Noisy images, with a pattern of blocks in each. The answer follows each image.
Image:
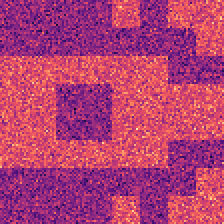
top and bottom mirror each other
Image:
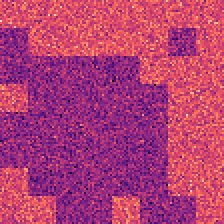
mirrored about the diagonal from the bottom left
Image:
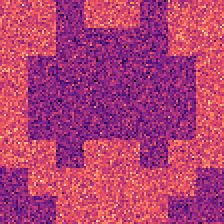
left and right mirror each other
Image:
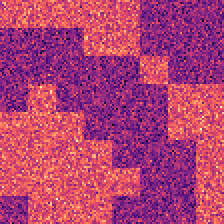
mirrored about the diagonal from the bottom left
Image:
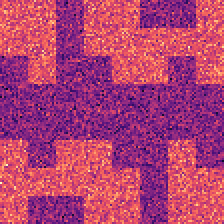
the same after a half turn
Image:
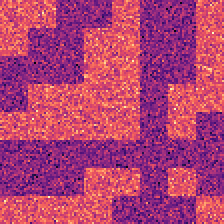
mirrored about the diagonal from the top left
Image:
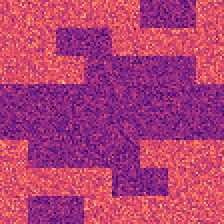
the same after a half turn
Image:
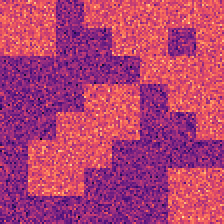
mirrored about the diagonal from the bottom left
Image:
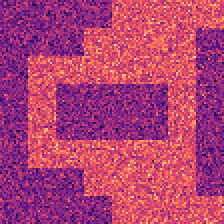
top and bottom mirror each other
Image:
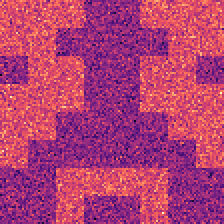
left and right mirror each other
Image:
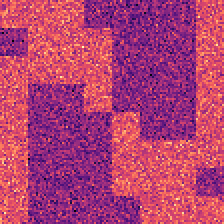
the same after a half turn
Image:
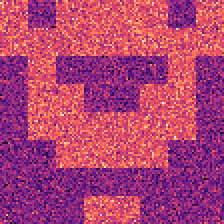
left and right mirror each other
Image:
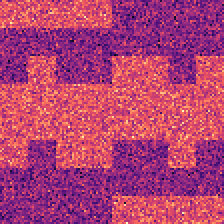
the same after a half turn
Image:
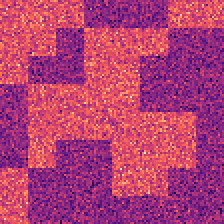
mirrored about the diagonal from the top left
